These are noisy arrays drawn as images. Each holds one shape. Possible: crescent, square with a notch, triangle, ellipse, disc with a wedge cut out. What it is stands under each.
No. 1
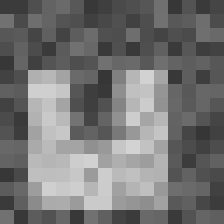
square with a notch
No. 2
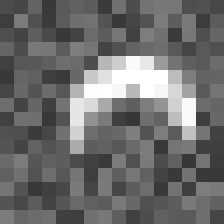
crescent
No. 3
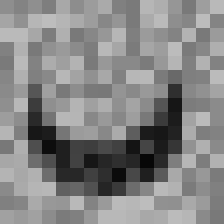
crescent
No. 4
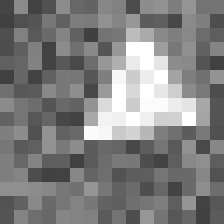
triangle
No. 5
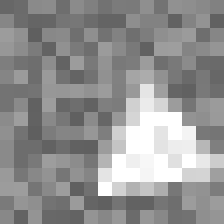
triangle
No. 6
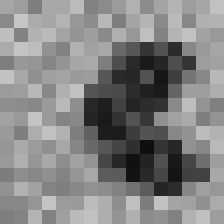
disc with a wedge cut out
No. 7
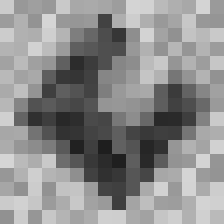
square with a notch
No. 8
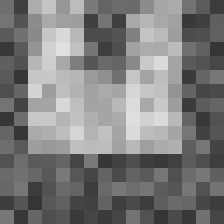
square with a notch
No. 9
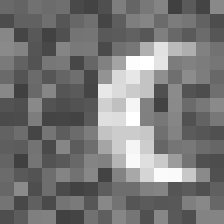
crescent
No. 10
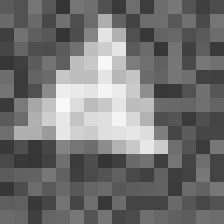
triangle
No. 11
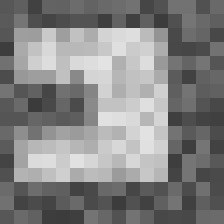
square with a notch
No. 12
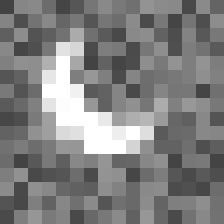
crescent
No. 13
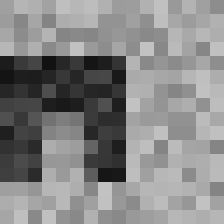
square with a notch
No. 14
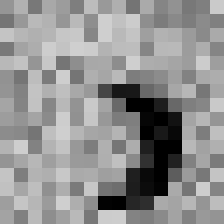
crescent
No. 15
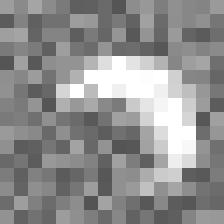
crescent
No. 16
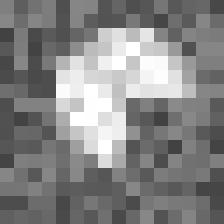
disc with a wedge cut out
